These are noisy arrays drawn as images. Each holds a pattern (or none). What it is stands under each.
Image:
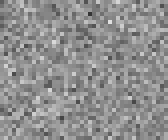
only noise
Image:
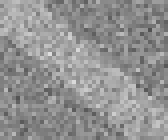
a diagonal band
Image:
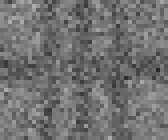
bands of rows crossing bands of columns
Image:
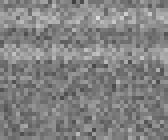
bands of rows
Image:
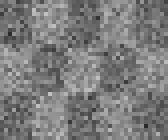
a checkerboard
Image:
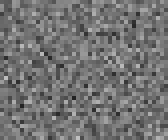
only noise
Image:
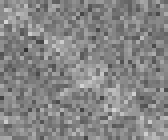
blocks along the diagonal
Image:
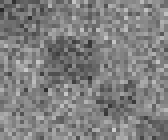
blocks along the diagonal
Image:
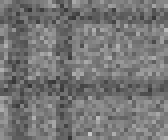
bands of rows crossing bands of columns
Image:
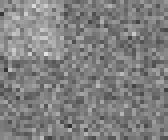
one block
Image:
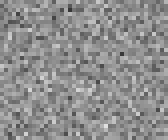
only noise
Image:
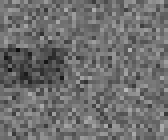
one block
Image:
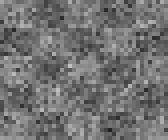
a checkerboard
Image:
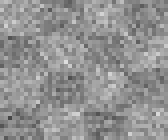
a checkerboard
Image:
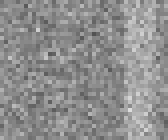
one band of columns
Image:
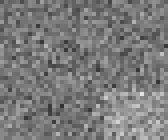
one block
